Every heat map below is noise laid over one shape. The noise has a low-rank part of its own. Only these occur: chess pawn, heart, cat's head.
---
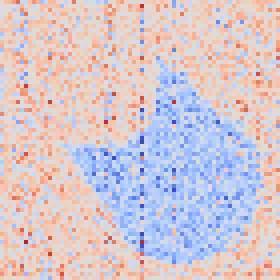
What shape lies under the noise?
cat's head
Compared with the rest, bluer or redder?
bluer
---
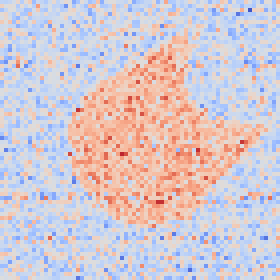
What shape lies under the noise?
cat's head
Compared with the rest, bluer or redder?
redder
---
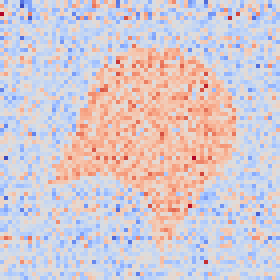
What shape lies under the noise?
cat's head
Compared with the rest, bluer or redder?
redder
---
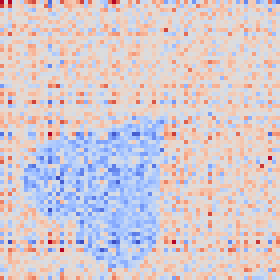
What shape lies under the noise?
heart
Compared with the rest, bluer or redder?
bluer
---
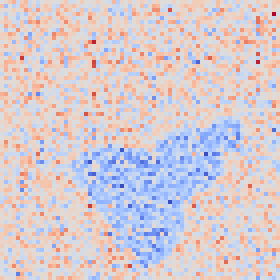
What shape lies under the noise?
chess pawn
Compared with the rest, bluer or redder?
bluer
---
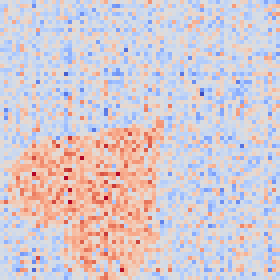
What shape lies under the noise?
heart
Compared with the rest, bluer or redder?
redder
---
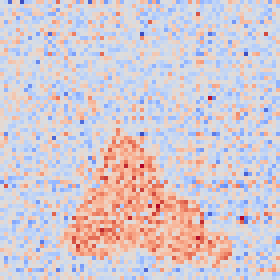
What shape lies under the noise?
chess pawn
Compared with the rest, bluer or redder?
redder
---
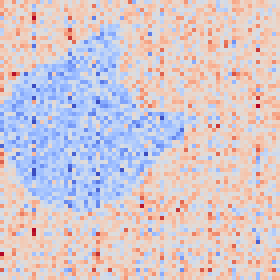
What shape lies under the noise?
cat's head
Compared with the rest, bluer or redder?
bluer
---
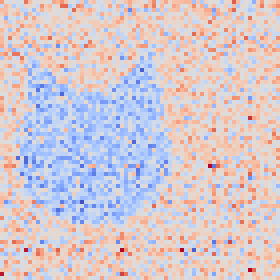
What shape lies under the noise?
cat's head
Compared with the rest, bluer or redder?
bluer
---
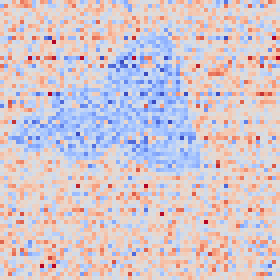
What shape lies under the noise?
chess pawn
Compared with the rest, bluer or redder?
bluer
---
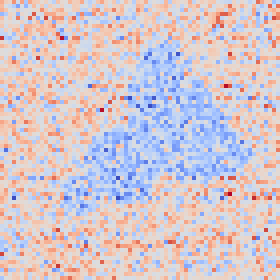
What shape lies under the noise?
chess pawn
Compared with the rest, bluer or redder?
bluer
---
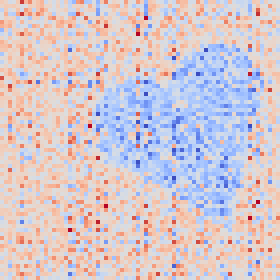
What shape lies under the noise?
heart
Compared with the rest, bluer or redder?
bluer
